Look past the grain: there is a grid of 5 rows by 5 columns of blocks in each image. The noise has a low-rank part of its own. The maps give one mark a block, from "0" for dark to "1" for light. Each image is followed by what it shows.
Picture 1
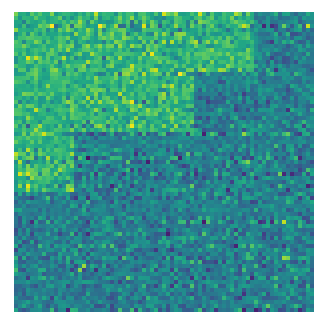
1 1 1 1 0
1 1 1 0 0
1 0 0 0 0
0 0 0 0 0
0 0 0 0 0
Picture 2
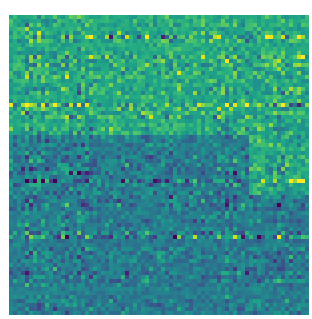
1 1 1 1 1
1 1 1 1 1
0 0 0 0 1
0 0 0 0 0
0 0 0 0 0
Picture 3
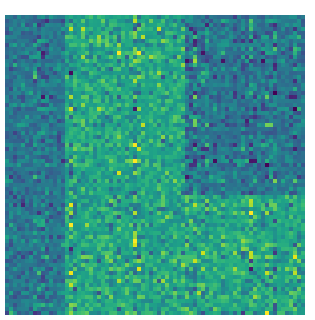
0 1 1 0 0
0 1 1 0 0
0 1 1 0 0
0 1 1 1 1
0 1 1 1 1
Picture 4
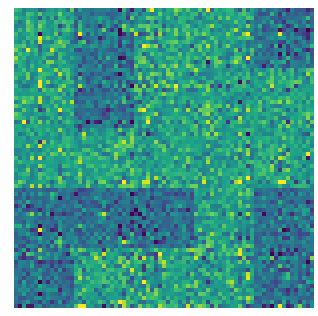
1 0 1 1 0
1 0 1 1 1
1 1 1 1 1
0 0 0 1 0
0 1 1 1 0
